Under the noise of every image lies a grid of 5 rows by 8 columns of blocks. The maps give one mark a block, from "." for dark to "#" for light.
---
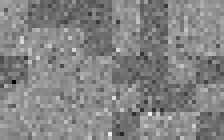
# . . . # . # #
# # # . # . # #
. # # # . . # .
# # # # # . . #
# # # # . # # .
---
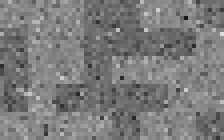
# # # . . # # .
. # # . . . . #
. # # . # # # #
. # . . . . # #
# # # # . # # .
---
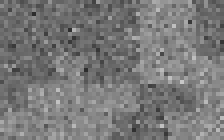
. . . . . # # .
. . . . . # # .
. . # . . # # #
. # # # # . . #
# # # # . . # #
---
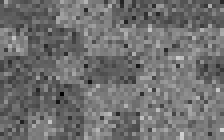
. . # # . . . .
# . . # # # # #
. . # . . # # .
. . . # # # # #
. # . # . # # #
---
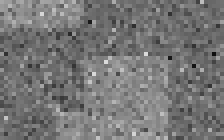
# # # . . . . .
. . . . . . . .
. . . # # # . .
. . . # # # . .
. . # # # # . .
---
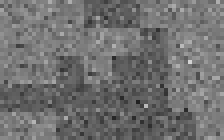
# # # . . # # #
# # # # # . # #
# # . # . . # #
. . . . . . # #
# # . . . . . #
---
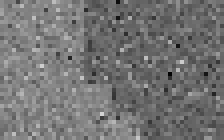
# # # . . . . .
# # # . . . . .
# # # . . . . .
# # # # . . . .
# # # # # . . .
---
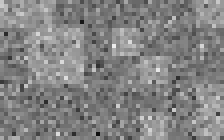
# # . . . . . #
. # # . # . . .
. # # . . # . .
. . . . . . . #
. . . . . # . #
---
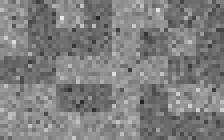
# . # . # # . .
# . . . # . # .
. . # # # # . .
# # . . # . # #
# # # # # . . .
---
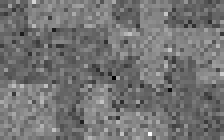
. # # # . # . .
. . . . # # # #
. . . . . # . #
# # . # . . . .
# # . # # # . .
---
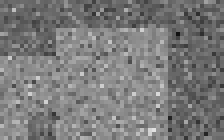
. . . . . . . .
. . # # # # . .
# # # # # # . .
# # # # # # . .
# . # # # # . .
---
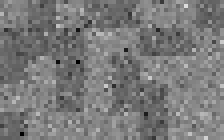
# . # . . # # .
. . . # # . . #
. # . # . # # #
# # . # . . # #
. # # # # . # #
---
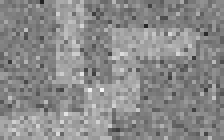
. . # . . . . .
. . # . # # # .
. . # . # . . .
. . . # # . . .
# # # # . . . .
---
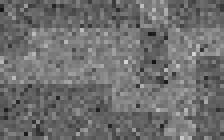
. . . . . # . .
. # # # # . # #
# # # # # . # .
. . . . # # # .
. . . . . . # .
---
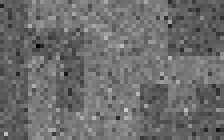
. # # # # # . .
. . . # # # . .
. # . # # # # #
. # . # # . # .
. # # # # . . .
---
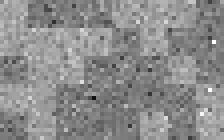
# . . . # # # .
# # # # . # . .
. # # . . . # .
# # . . . . . #
. # . . . # . #
